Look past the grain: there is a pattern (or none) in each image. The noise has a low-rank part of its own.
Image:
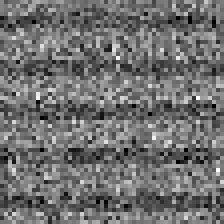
horizontal stripes
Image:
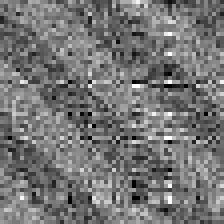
diagonal stripes
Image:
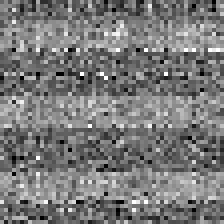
horizontal stripes
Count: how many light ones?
3
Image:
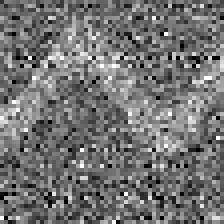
a wavy band
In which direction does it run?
left to right
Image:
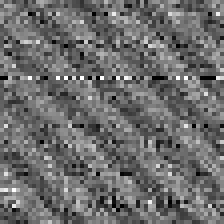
diagonal stripes
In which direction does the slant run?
top left to bottom right
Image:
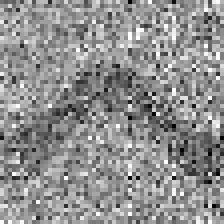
a wavy band
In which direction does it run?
left to right
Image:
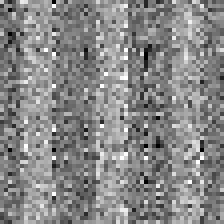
vertical stripes
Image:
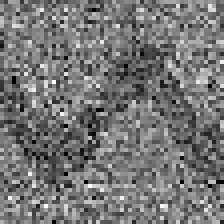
a wavy band
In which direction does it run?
left to right
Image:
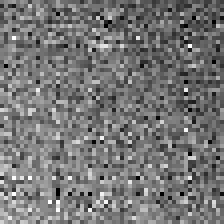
a smooth slope
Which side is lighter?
bottom left
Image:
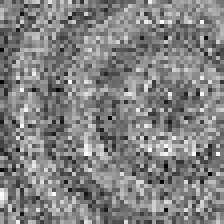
rings round one point
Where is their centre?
middle right
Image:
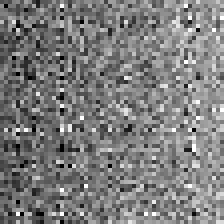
a smooth slope
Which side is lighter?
right
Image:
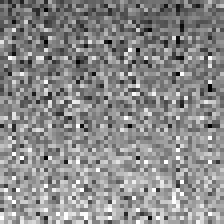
a smooth slope
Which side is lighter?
bottom
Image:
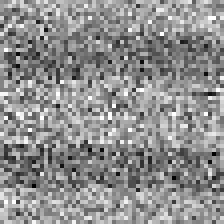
horizontal stripes
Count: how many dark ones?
2
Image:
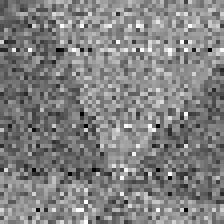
spokes from one point
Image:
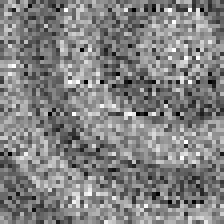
rings round one point
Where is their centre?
top right
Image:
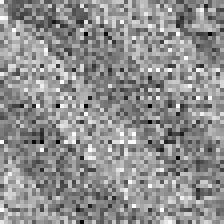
diagonal stripes
